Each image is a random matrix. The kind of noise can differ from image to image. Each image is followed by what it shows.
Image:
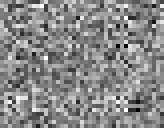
low rank plus noise
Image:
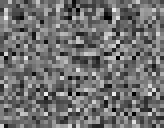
low rank plus noise
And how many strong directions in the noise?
two
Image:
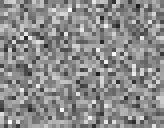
independent entries
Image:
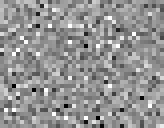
heavy tails
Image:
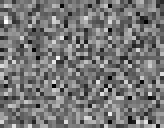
low rank plus noise
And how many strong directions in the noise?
five to eight
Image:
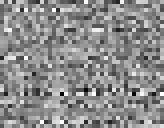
rows of uneven size
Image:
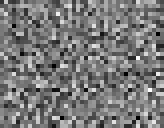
low rank plus noise
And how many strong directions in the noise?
one
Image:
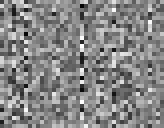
columns of uneven size
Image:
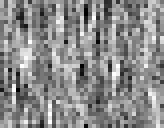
streaked along the columns
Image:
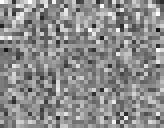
low rank plus noise
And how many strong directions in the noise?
five to eight
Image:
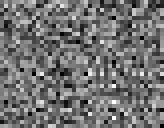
low rank plus noise
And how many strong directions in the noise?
one
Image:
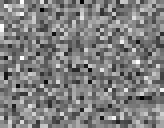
independent entries
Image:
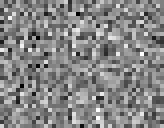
low rank plus noise
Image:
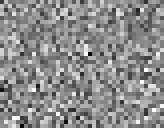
low rank plus noise
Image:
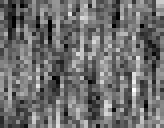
streaked along the columns
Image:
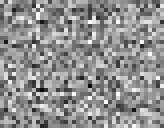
low rank plus noise
